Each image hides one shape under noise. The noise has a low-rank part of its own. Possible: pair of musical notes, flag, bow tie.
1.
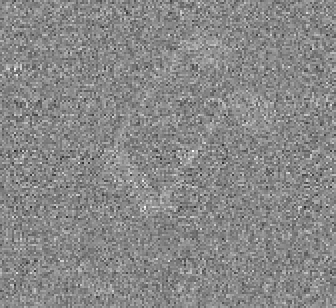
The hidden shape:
pair of musical notes
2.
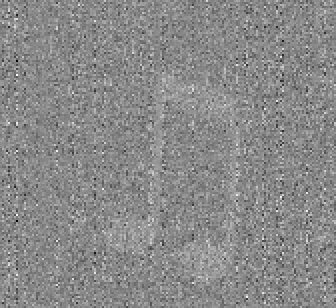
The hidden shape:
pair of musical notes
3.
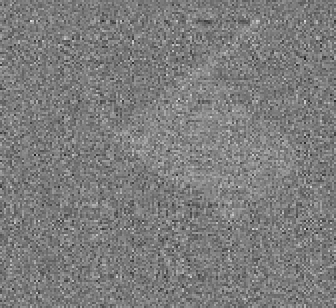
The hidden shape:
flag
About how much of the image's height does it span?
two thirds
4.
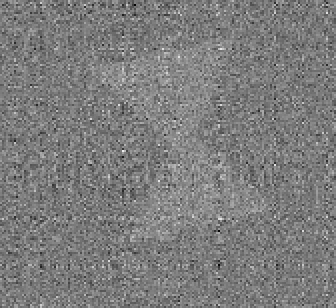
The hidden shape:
bow tie
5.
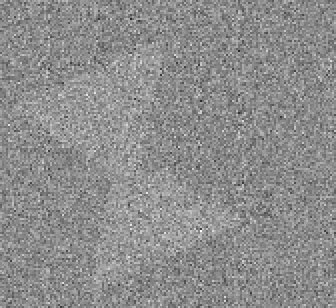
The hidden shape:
bow tie
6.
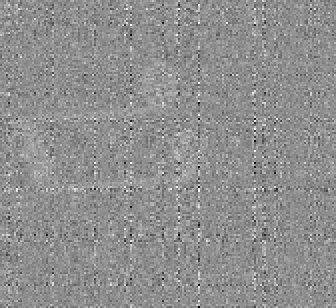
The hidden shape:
pair of musical notes
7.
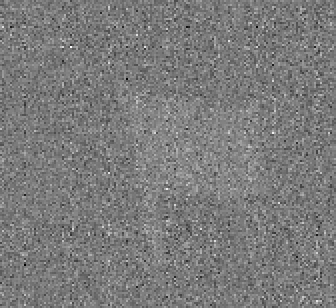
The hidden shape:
flag
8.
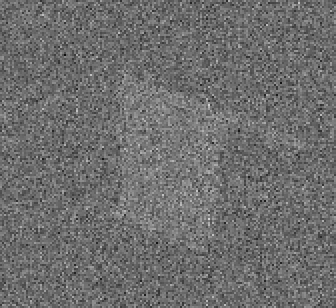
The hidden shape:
flag
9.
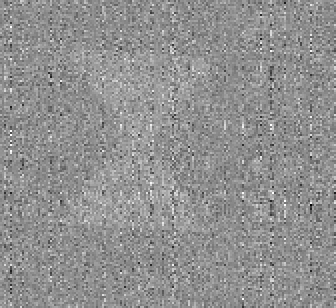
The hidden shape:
bow tie
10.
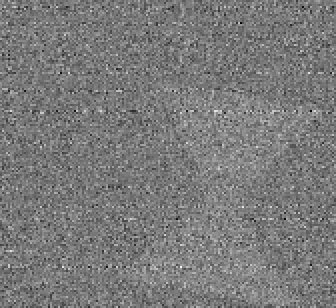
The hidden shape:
bow tie
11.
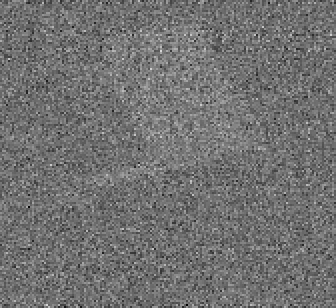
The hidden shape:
flag
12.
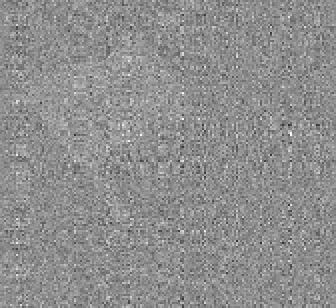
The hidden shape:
flag
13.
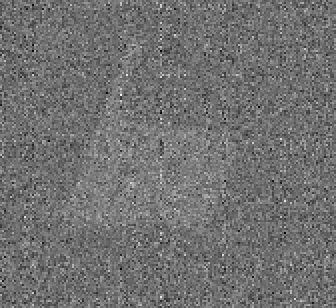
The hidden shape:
flag
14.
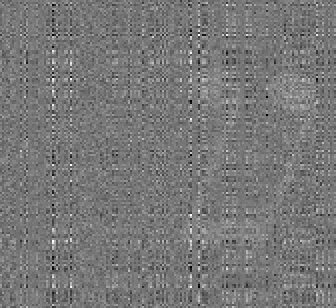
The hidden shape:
pair of musical notes
